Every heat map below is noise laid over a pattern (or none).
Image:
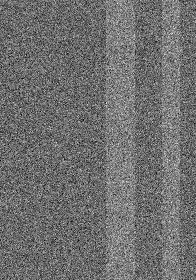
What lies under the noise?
bands of columns
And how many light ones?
2
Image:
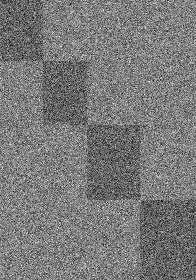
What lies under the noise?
blocks along the diagonal
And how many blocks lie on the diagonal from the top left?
4
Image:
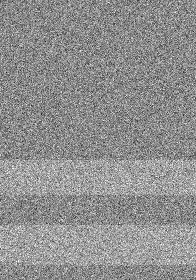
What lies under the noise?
bands of rows
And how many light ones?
2
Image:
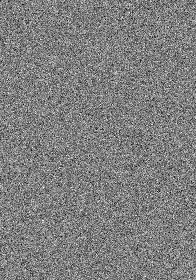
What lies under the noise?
only noise
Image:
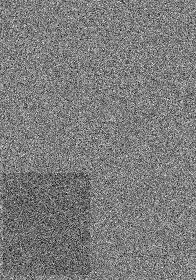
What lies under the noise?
one block
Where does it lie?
bottom left
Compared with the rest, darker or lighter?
darker
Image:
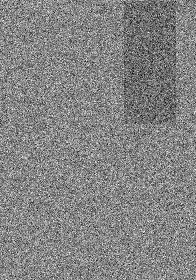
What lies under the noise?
one block
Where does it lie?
top right
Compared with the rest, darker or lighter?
darker
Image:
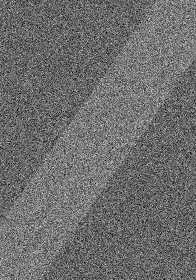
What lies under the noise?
a diagonal band
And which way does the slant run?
bottom left to top right
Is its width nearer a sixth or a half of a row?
a half
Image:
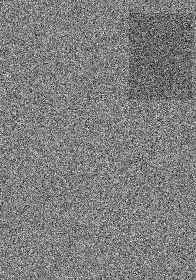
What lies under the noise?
one block
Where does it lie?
top right
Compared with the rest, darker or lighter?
darker
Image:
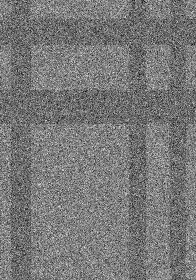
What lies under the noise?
bands of rows crossing bands of columns
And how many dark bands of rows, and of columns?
2 and 3
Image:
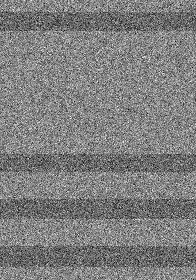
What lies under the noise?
bands of rows
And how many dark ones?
4
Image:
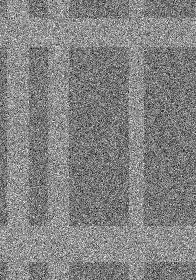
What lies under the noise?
bands of rows crossing bands of columns
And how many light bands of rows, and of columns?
2 and 3
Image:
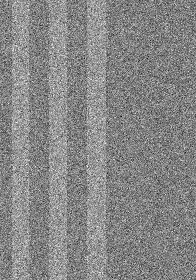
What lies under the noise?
bands of columns
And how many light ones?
3
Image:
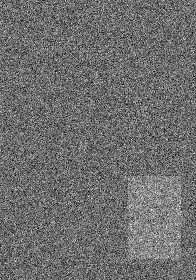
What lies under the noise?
one block
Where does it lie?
bottom right
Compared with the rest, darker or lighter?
lighter
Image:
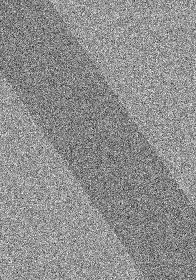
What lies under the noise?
a diagonal band
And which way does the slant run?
top left to bottom right
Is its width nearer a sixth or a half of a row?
a half
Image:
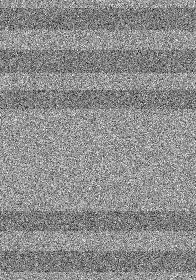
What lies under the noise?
bands of rows
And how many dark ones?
5
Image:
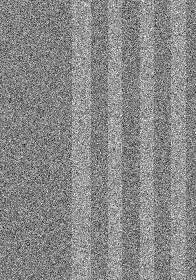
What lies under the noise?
bands of columns
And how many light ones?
4
